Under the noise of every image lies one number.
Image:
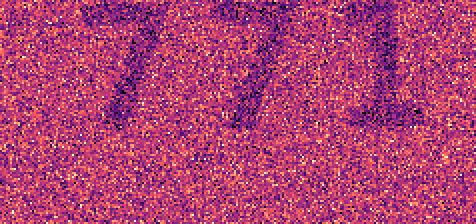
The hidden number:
771
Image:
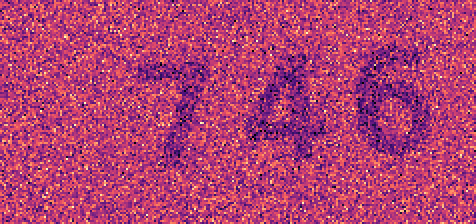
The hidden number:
746
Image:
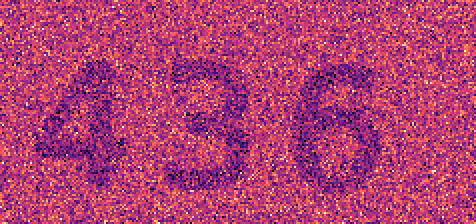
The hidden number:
436
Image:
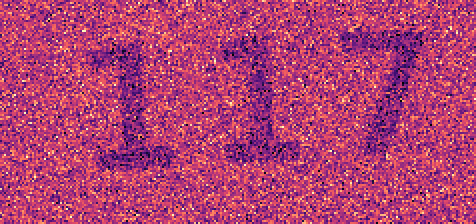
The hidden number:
117
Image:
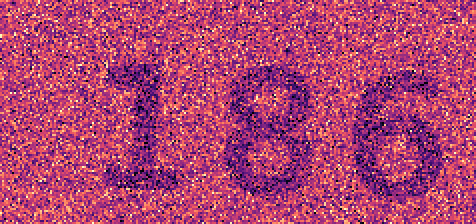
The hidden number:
186
